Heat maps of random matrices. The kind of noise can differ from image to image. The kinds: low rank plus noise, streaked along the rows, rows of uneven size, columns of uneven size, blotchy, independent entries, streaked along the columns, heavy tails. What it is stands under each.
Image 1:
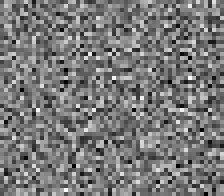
low rank plus noise
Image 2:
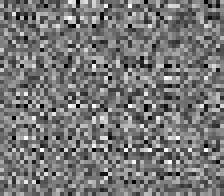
low rank plus noise
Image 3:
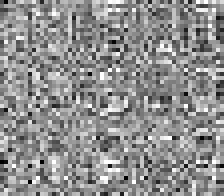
low rank plus noise
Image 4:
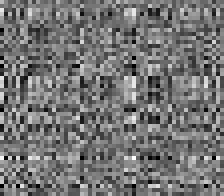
low rank plus noise
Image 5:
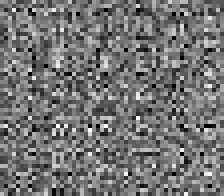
low rank plus noise
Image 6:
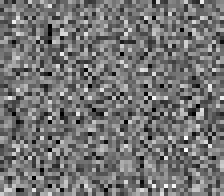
low rank plus noise
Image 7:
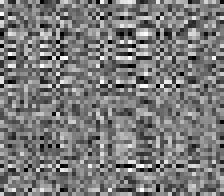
low rank plus noise
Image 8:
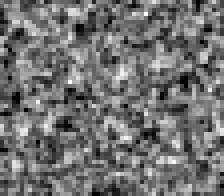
blotchy
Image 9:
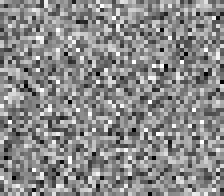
independent entries
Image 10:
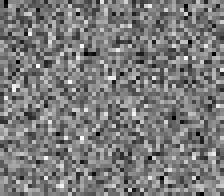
independent entries
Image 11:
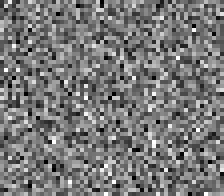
independent entries
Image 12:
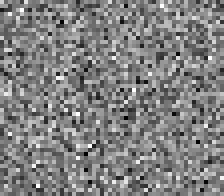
independent entries
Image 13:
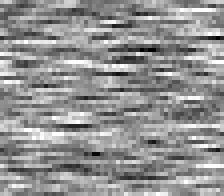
streaked along the rows
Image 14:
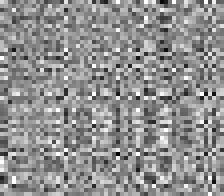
low rank plus noise
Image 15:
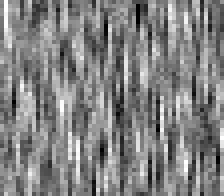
streaked along the columns
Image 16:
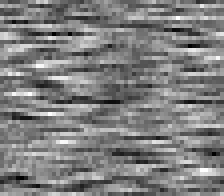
streaked along the rows
